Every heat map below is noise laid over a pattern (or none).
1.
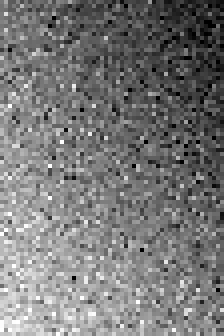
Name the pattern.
a smooth slope
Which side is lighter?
bottom left
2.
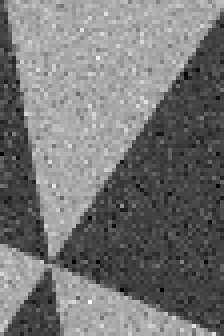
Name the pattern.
spokes from one point
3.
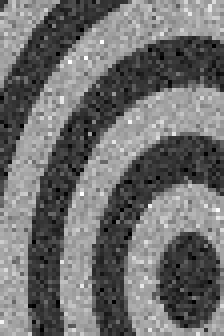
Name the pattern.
rings round one point
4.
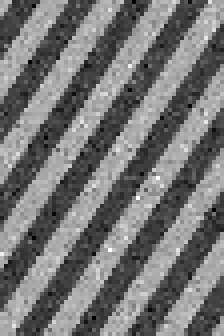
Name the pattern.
diagonal stripes
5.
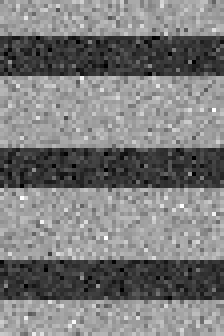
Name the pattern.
horizontal stripes
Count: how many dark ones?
3
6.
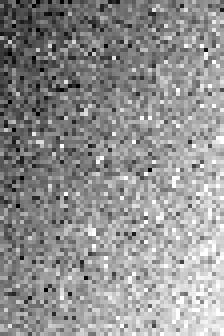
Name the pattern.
a smooth slope
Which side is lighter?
bottom right
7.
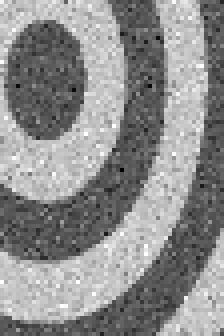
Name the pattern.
rings round one point
